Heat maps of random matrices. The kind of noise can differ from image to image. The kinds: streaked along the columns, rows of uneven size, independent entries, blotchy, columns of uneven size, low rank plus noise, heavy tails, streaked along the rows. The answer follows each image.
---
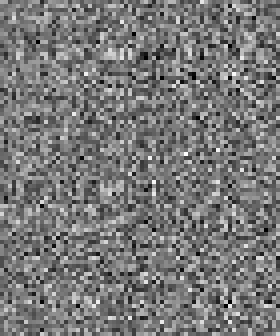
low rank plus noise
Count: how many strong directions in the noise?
three or four
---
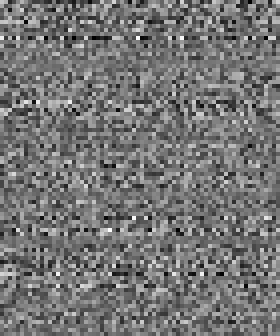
rows of uneven size
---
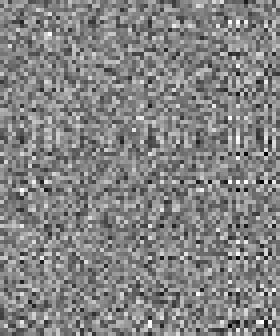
low rank plus noise
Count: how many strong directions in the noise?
one
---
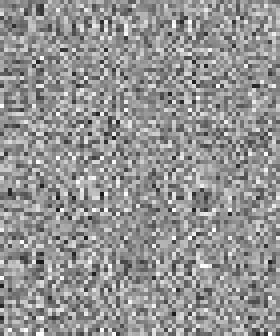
low rank plus noise
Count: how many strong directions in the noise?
two
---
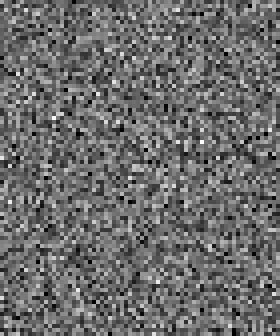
independent entries
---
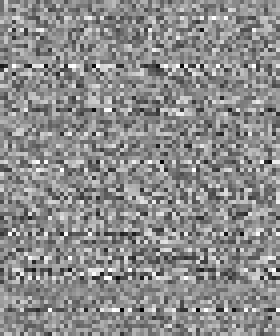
rows of uneven size
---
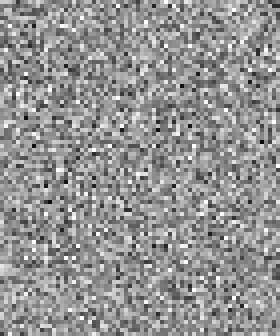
independent entries
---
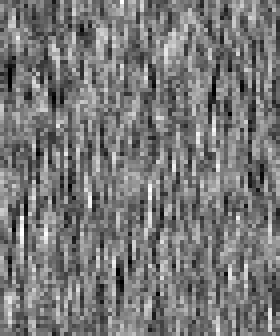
streaked along the columns
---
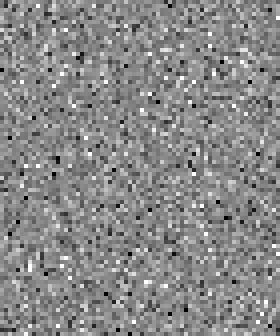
heavy tails
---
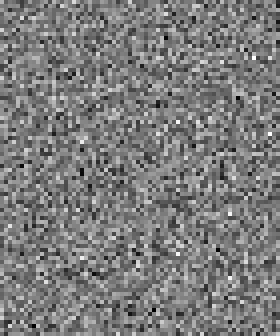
independent entries
